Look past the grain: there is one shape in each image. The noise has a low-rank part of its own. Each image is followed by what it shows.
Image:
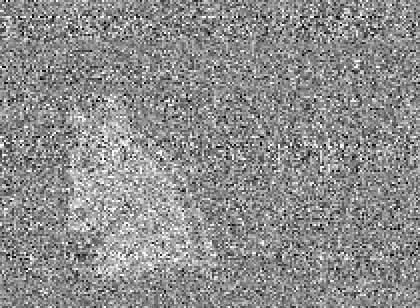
chess knight
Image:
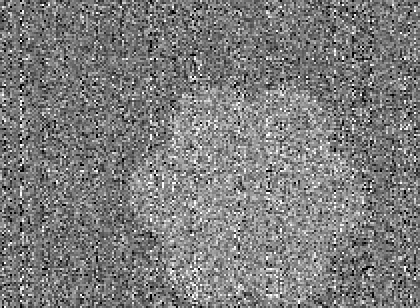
flower
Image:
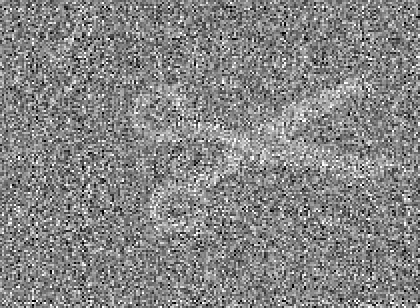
pair of scissors
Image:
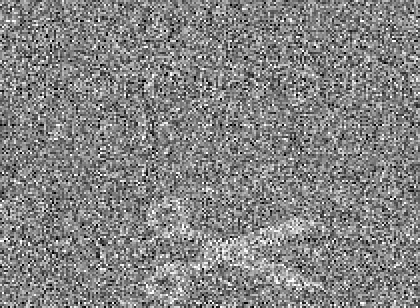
pair of scissors
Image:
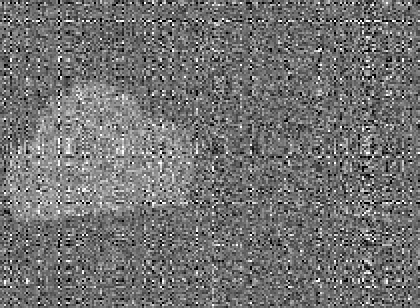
cloud
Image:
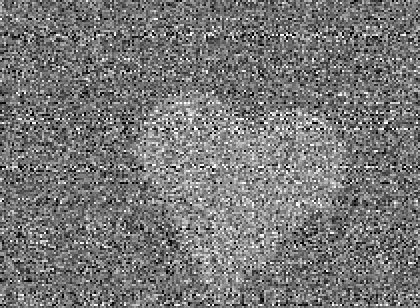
heart
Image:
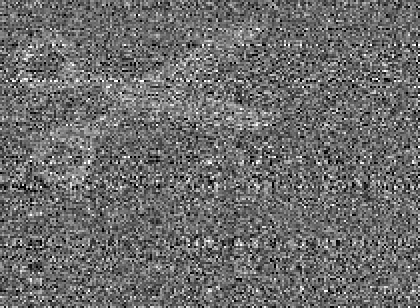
pair of scissors
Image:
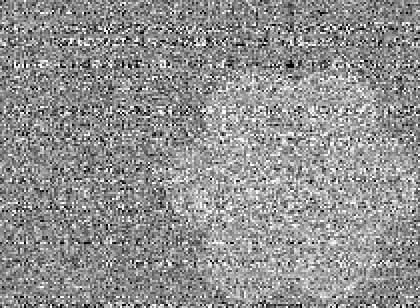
flower
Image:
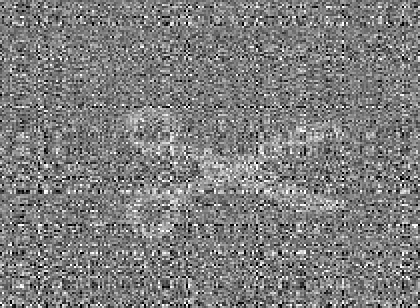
pair of scissors
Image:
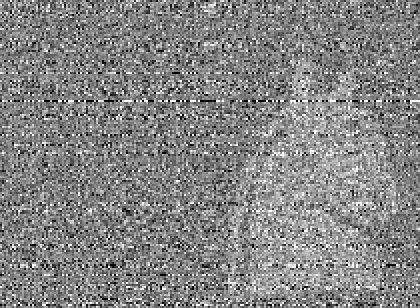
chess knight
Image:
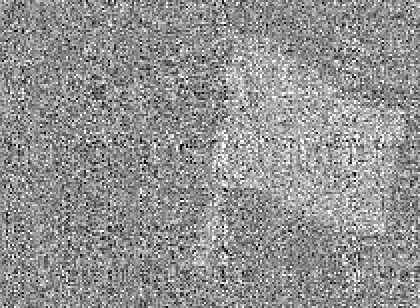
flag
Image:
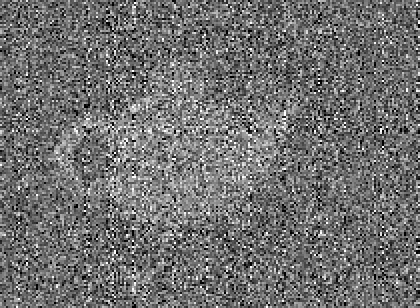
teapot
